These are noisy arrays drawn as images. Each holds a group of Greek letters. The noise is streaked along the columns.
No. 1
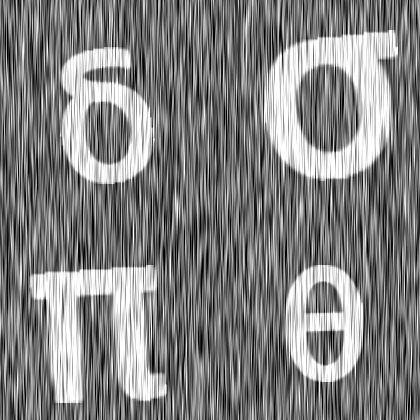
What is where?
top left: delta; top right: sigma; bottom left: pi; bottom right: theta
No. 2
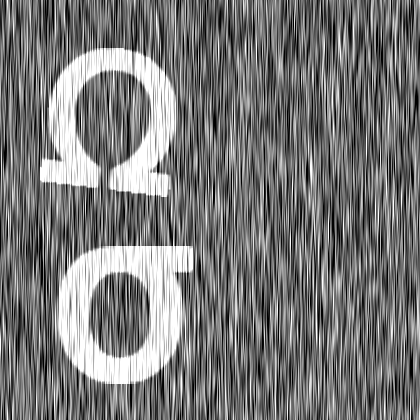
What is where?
top left: omega; bottom left: sigma
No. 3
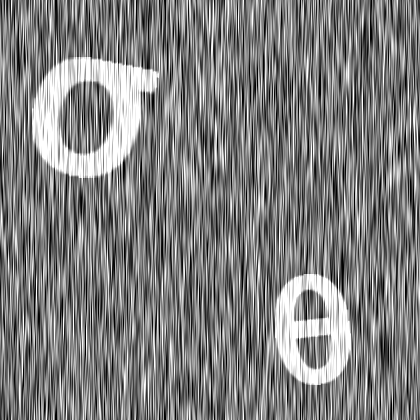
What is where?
top left: sigma; bottom right: theta
